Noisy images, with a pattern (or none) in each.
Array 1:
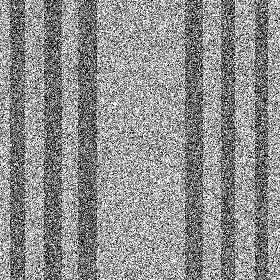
bands of columns
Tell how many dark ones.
6
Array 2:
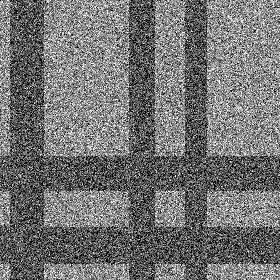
bands of rows crossing bands of columns
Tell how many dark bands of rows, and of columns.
2 and 3
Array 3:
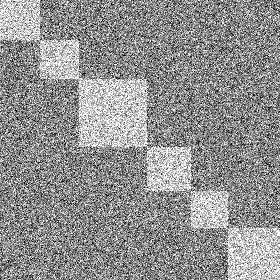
blocks along the diagonal
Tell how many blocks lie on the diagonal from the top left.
6
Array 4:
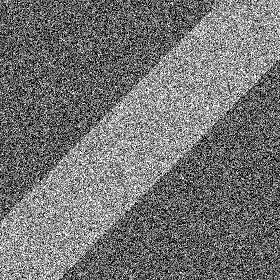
a diagonal band
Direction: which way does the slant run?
bottom left to top right
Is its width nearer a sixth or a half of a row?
a half
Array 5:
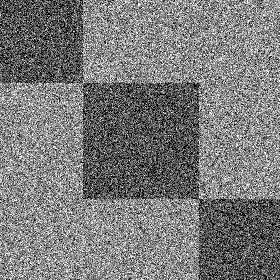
blocks along the diagonal
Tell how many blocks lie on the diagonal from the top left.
3
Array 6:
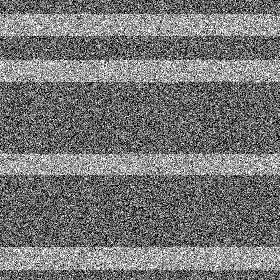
bands of rows
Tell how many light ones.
4
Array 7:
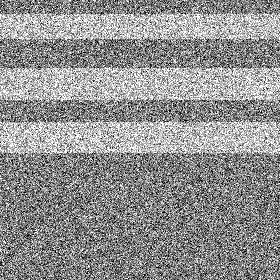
bands of rows
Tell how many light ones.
3
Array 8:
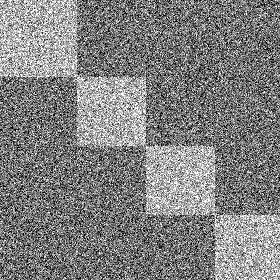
blocks along the diagonal
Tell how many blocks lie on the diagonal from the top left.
4
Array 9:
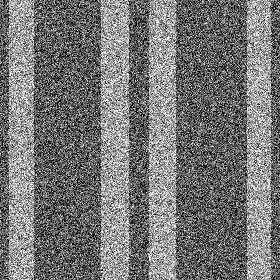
bands of columns
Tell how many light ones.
4
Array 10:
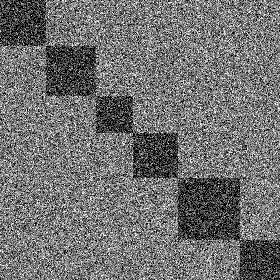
blocks along the diagonal
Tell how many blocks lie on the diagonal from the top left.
6
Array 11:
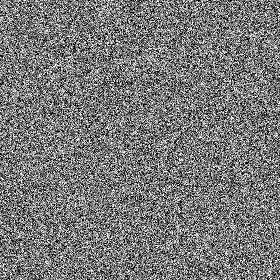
only noise
